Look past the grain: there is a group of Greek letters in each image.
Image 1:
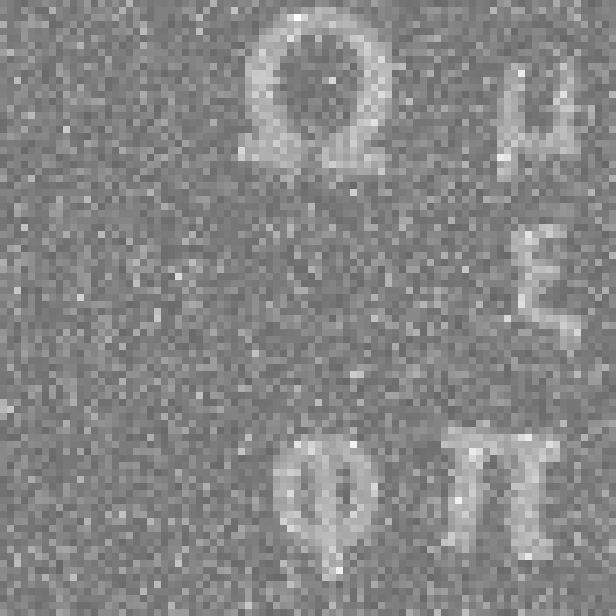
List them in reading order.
top middle: omega; top right: mu; middle right: xi; bottom middle: phi; bottom right: pi
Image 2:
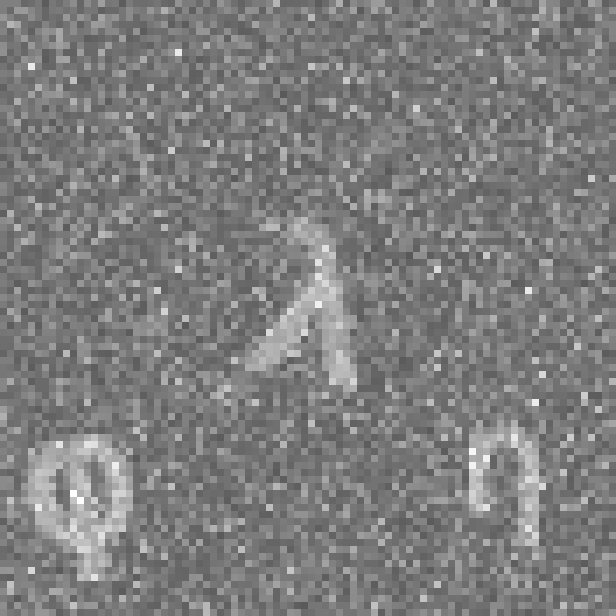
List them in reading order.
centre: lambda; bottom left: phi; bottom right: eta
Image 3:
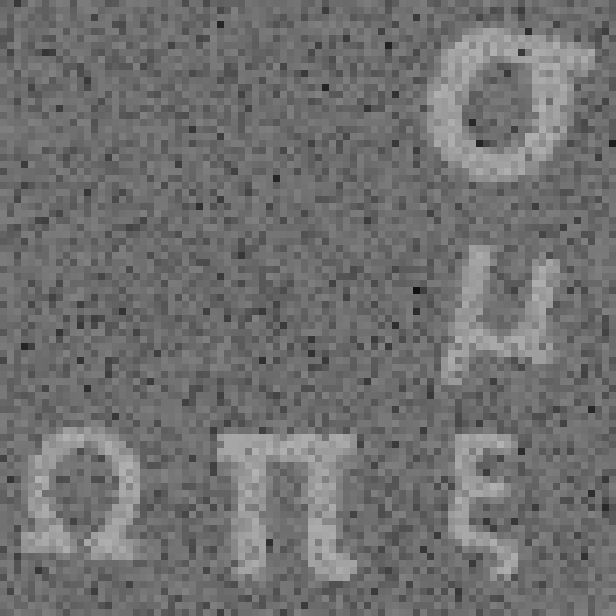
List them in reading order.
top right: sigma; middle right: mu; bottom left: omega; bottom middle: pi; bottom right: xi
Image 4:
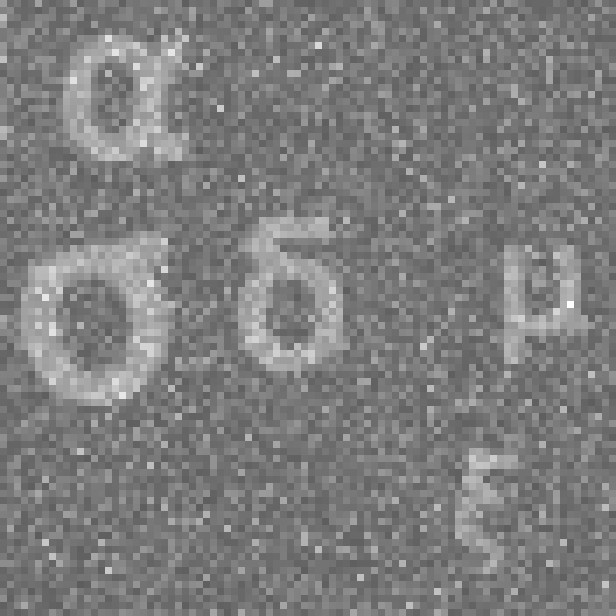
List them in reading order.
top left: alpha; middle left: sigma; centre: delta; middle right: mu; bottom right: xi
